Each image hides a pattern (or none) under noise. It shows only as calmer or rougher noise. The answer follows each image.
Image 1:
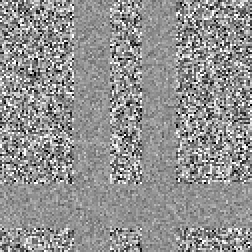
bands of rows crossing bands of columns
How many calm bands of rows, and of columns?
1 and 2
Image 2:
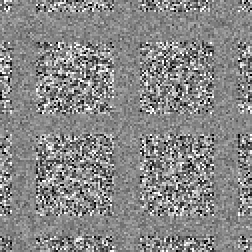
bands of rows crossing bands of columns
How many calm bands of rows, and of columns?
3 and 3
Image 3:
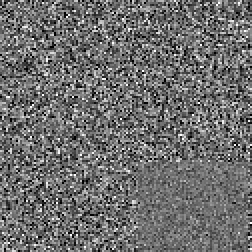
one block
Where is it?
bottom right
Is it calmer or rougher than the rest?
calmer
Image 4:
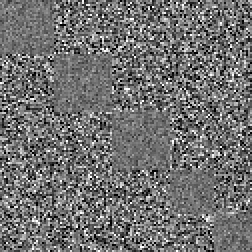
blocks along the diagonal
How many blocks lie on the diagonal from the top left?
5
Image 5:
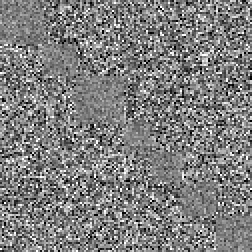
blocks along the diagonal
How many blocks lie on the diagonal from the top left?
7
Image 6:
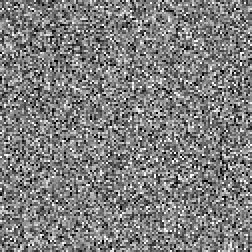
only noise
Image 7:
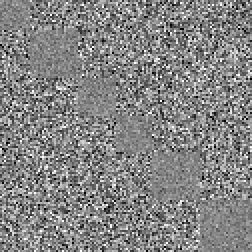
blocks along the diagonal
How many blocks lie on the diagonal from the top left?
6
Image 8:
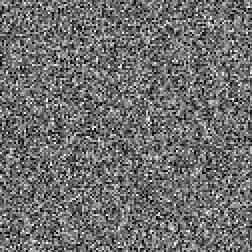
only noise
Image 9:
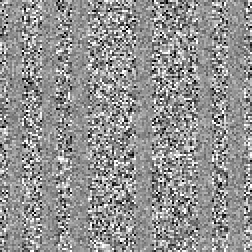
bands of columns
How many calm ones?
6
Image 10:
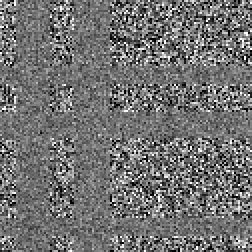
bands of rows crossing bands of columns
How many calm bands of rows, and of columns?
3 and 2
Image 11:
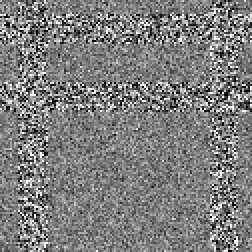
bands of rows crossing bands of columns
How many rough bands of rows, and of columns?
2 and 2
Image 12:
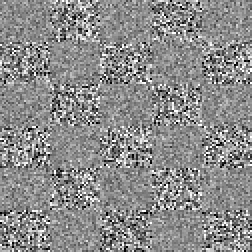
a checkerboard
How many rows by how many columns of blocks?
6 by 5
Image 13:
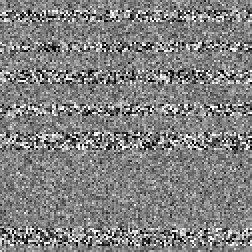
bands of rows
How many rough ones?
6
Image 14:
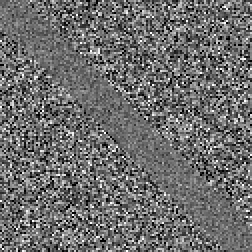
a diagonal band
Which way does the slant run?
top left to bottom right
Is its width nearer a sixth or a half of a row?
a sixth
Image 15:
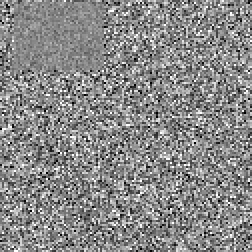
one block
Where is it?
top left
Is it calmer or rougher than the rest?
calmer
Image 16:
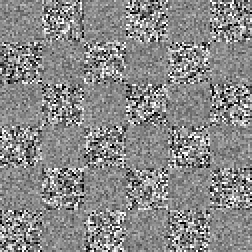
a checkerboard
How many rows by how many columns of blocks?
6 by 6
